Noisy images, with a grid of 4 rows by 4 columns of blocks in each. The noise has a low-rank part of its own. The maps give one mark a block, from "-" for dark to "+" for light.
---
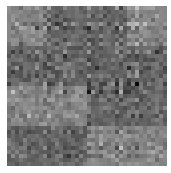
+ - - +
- - - -
+ + - -
- - + +
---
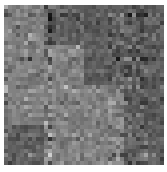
+ - - -
+ + - -
+ + + -
- + + -
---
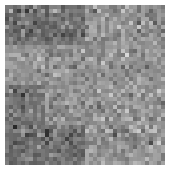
- - + +
+ + + +
- + + +
- - + +
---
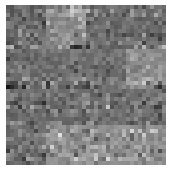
- + - -
- - - +
- - - -
- + + +
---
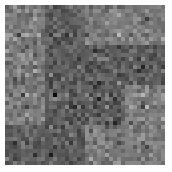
+ - + +
+ - - -
+ - - +
- - + +
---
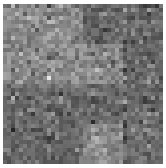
+ + - -
+ + + -
- - - -
- - + -
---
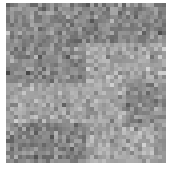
- - - -
- - + +
+ + + -
- - + +
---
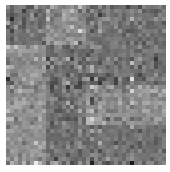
- + - -
+ - - -
+ - + +
+ - - -
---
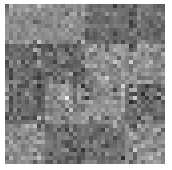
+ + - -
- - + +
- + + -
+ - - +
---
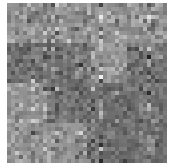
+ + + +
- - + -
+ - - -
+ + - -
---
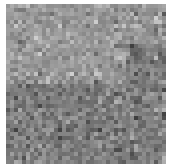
+ + + +
+ + + -
- - - -
- - - -
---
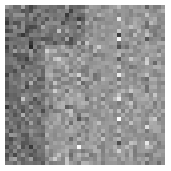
- - + +
- + + +
- + + +
- + + +
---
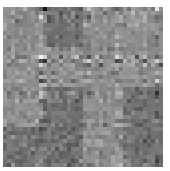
+ - + +
+ + + +
+ - + -
- - + -
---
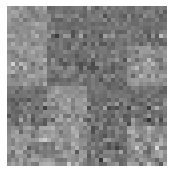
+ - - -
+ - - +
- + - -
+ + - +
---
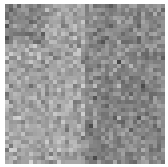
- + - -
+ + - -
+ + - -
+ + - -
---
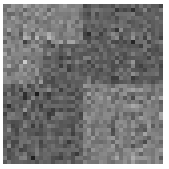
+ + - -
+ - - -
- - + +
- - + +
